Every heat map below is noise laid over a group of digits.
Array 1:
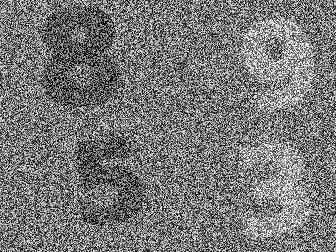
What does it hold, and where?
top left: dark 8; top right: light 9; bottom left: dark 5; bottom right: light 3
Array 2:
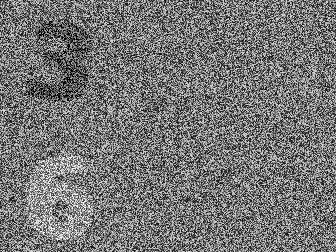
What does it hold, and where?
top left: dark 3; bottom left: light 6
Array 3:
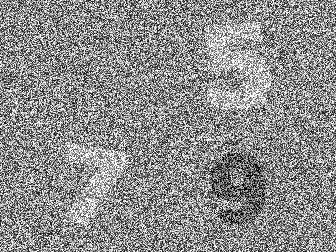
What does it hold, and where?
top right: light 5; bottom left: light 7; bottom right: dark 9
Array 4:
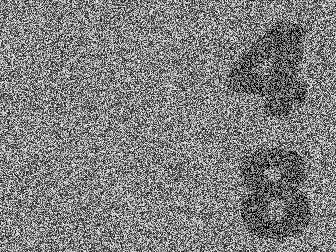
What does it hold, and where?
top right: dark 4; bottom right: dark 8
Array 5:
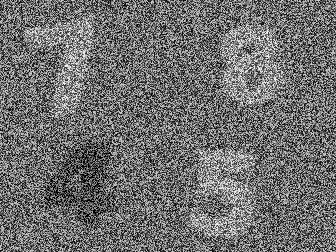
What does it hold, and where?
top left: light 7; top right: light 8; bottom left: dark 4; bottom right: light 5
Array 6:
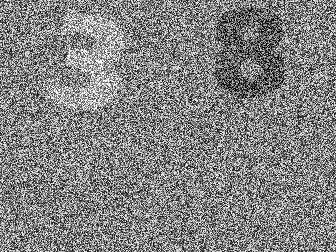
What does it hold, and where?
top left: light 3; top right: dark 8
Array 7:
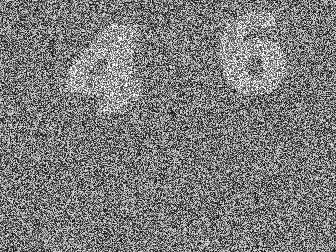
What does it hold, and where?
top left: light 4; top right: light 6
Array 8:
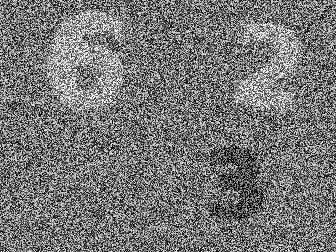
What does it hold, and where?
top left: light 6; top right: light 2; bottom right: dark 3
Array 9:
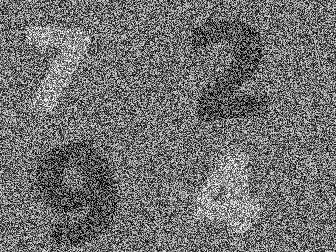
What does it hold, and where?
top left: light 7; top right: dark 2; bottom left: dark 9; bottom right: light 4
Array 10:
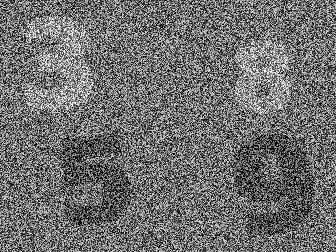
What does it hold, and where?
top left: light 3; top right: light 8; bottom left: dark 5; bottom right: dark 9
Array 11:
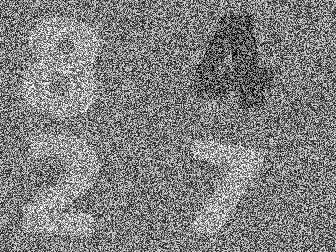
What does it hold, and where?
top left: light 8; top right: dark 4; bottom left: light 2; bottom right: light 7
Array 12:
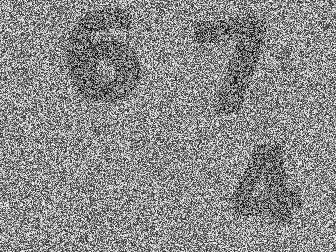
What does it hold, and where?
top left: dark 6; top right: dark 7; bottom right: dark 4
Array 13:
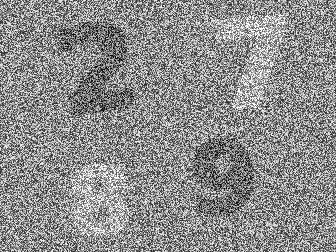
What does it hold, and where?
top left: dark 2; top right: light 7; bottom left: light 8; bottom right: dark 9
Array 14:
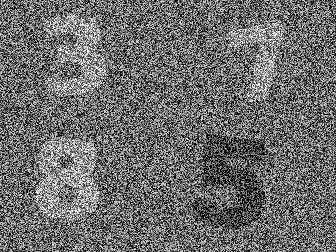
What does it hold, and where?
top left: light 3; top right: light 7; bottom left: light 8; bottom right: dark 5
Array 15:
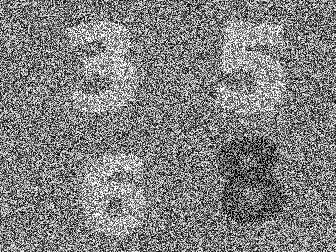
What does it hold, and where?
top left: light 3; top right: light 5; bottom left: light 6; bottom right: dark 8
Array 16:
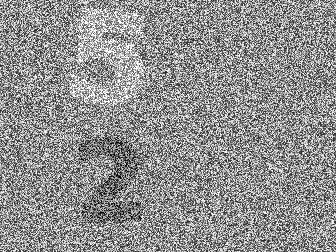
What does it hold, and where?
top left: light 5; bottom left: dark 2
